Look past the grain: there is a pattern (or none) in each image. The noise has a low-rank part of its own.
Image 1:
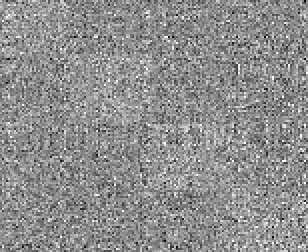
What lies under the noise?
blocks along the diagonal
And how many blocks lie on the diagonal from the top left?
4
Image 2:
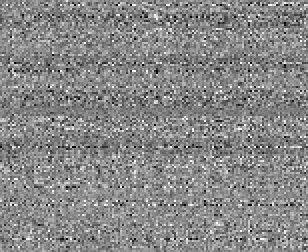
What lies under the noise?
bands of rows
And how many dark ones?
4
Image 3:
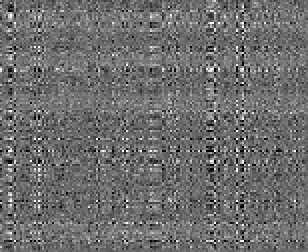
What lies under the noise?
bands of rows
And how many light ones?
4
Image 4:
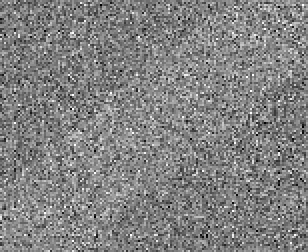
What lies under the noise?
a diagonal band
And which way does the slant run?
bottom left to top right
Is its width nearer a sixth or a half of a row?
a half
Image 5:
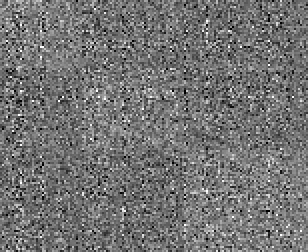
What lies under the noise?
blocks along the diagonal
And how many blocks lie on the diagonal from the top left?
3
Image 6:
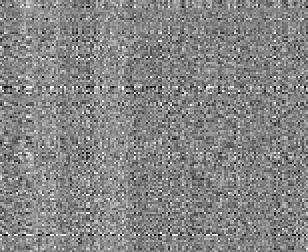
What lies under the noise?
bands of columns
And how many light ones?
2
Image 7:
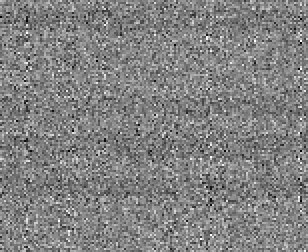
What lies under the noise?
bands of rows
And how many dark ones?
4
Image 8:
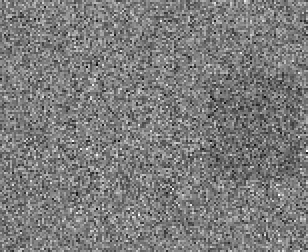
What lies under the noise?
one block
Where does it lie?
middle right
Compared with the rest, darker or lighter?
darker
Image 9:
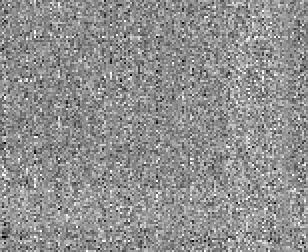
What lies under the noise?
bands of rows crossing bands of columns
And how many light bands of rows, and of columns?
1 and 1
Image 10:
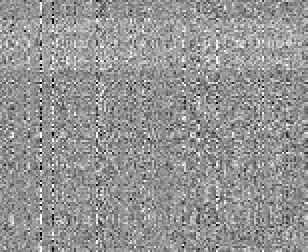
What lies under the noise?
one band of rows
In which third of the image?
top
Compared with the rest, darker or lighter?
lighter
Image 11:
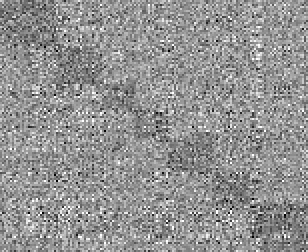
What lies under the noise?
blocks along the diagonal
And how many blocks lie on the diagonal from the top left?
7
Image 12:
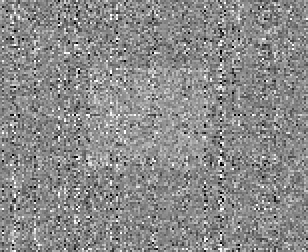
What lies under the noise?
one block
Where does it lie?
centre
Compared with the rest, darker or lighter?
lighter
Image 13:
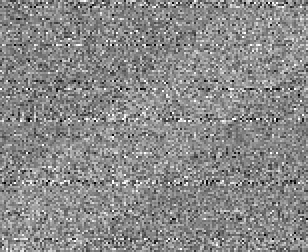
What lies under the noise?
a diagonal band
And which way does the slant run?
bottom left to top right
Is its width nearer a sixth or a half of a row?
a half
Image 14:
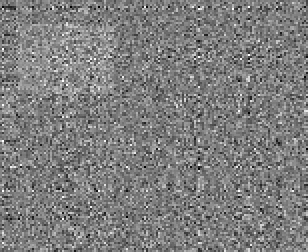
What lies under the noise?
one block
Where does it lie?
top left
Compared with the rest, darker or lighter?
lighter
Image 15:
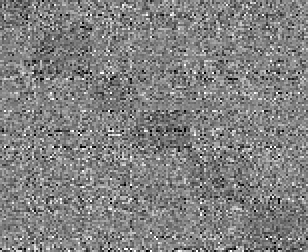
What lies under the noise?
blocks along the diagonal
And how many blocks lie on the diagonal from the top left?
6
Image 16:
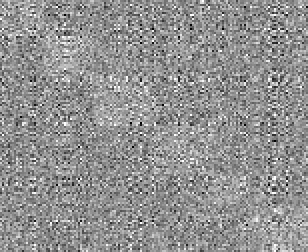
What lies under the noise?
blocks along the diagonal
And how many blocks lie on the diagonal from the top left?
6
